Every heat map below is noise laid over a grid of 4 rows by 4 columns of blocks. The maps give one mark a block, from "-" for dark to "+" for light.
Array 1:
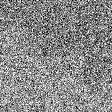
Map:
----
+---
+++-
++++
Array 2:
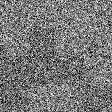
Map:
++++
+-++
---+
-++-
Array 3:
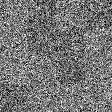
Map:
+-+-
+--+
++-+
-+++
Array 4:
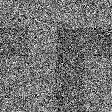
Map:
++++
-+--
++-+
++-+
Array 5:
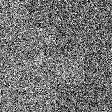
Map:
+---
++--
+++-
++--
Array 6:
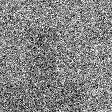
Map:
++++
+-++
+-++
---+
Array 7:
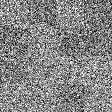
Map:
+-+-
-+--
-+++
++-+
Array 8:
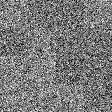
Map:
+--+
-+--
++--
+++-
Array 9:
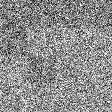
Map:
----
-+++
+-++
++++
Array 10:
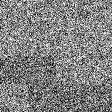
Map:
++++
++++
--++
+---
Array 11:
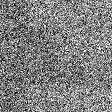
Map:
-+++
--++
---+
-+++
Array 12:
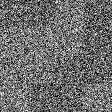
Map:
--+-
+++-
++--
+--+
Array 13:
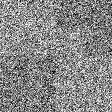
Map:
++--
+++-
--++
--++
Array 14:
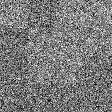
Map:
+-++
-+++
-++-
----
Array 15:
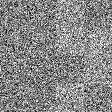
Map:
--+-
--++
---+
--+-
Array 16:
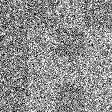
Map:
--+-
-+-+
-+++
-+-+
